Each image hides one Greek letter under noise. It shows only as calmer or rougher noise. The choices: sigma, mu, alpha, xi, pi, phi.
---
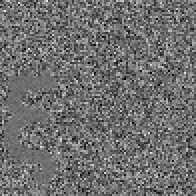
calm xi
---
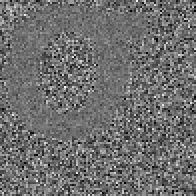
calm sigma
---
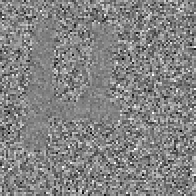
calm mu
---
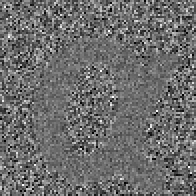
calm alpha
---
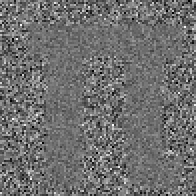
calm pi
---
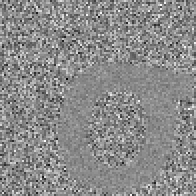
calm sigma
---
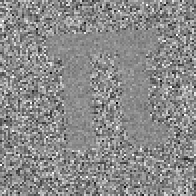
calm pi
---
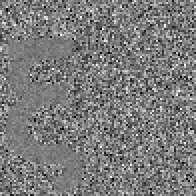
calm xi
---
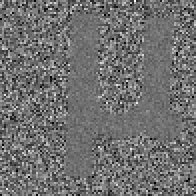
calm mu
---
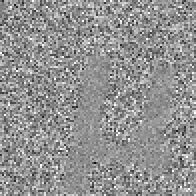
calm mu
